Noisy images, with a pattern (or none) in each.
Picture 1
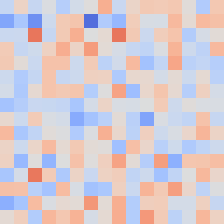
only noise
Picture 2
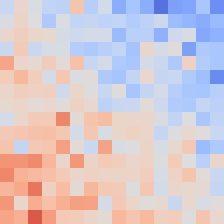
a smooth slope
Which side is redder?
bottom left
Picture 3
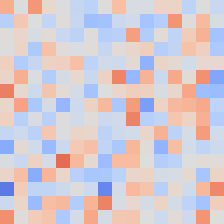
only noise
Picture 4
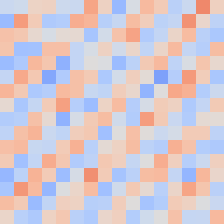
diagonal stripes
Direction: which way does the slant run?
bottom left to top right
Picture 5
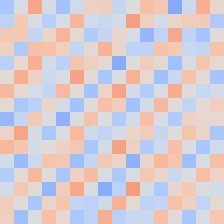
diagonal stripes
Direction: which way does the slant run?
bottom left to top right
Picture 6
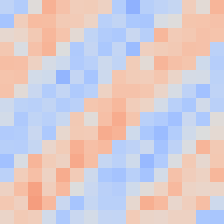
diagonal stripes
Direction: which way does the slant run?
bottom left to top right
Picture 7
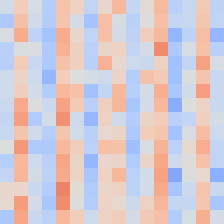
vertical stripes
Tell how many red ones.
5
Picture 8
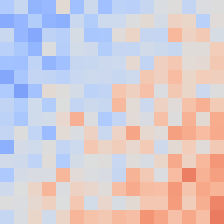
a smooth slope
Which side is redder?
bottom right
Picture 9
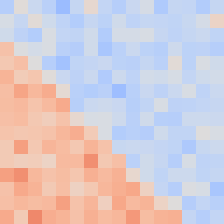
a sharp edge
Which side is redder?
bottom left
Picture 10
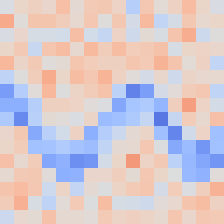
a wavy band
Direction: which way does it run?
left to right
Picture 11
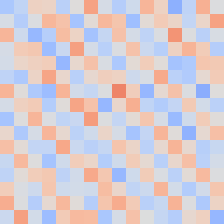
diagonal stripes
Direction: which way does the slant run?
top left to bottom right
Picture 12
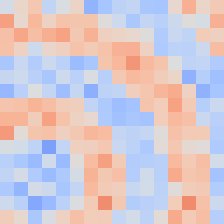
rings round one point
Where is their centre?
bottom left
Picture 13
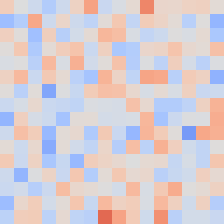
only noise
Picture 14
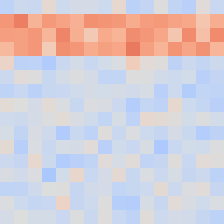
one horizontal stripe
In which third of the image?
top
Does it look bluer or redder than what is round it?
redder
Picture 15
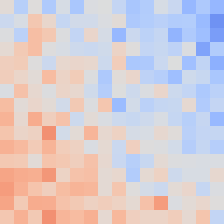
a smooth slope
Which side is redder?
bottom left
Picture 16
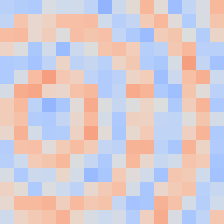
rings round one point
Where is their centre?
middle left
